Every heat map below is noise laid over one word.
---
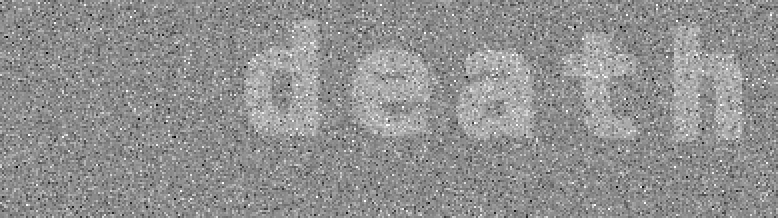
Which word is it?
death
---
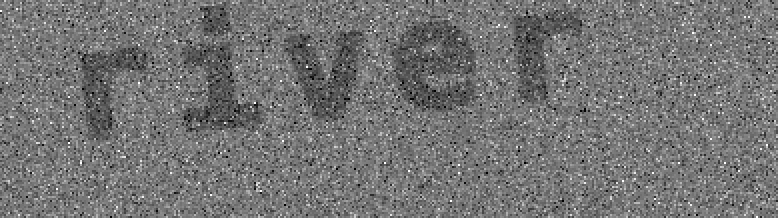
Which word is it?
river
